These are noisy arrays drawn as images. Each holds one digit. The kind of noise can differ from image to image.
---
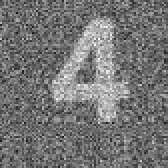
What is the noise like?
low rank plus noise
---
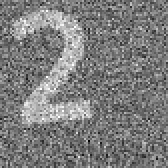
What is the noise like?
low rank plus noise
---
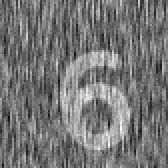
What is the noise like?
streaked along the columns
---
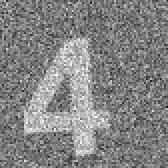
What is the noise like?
independent entries
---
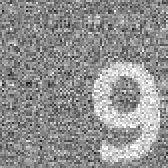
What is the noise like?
low rank plus noise
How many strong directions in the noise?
five to eight
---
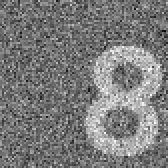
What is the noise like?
independent entries
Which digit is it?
8
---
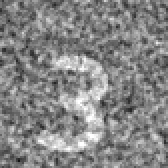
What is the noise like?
blotchy
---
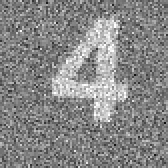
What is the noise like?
independent entries
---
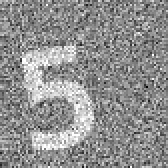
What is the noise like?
low rank plus noise
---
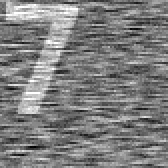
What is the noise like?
streaked along the rows
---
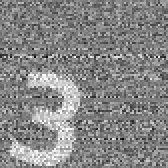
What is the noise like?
rows of uneven size
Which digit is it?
3
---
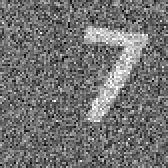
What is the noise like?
independent entries
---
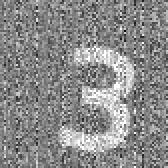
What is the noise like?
columns of uneven size
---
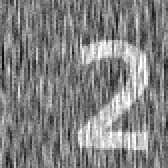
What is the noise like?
streaked along the columns
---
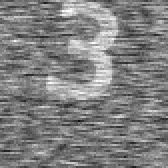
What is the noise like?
streaked along the rows
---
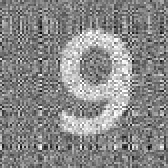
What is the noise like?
low rank plus noise
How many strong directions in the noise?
one
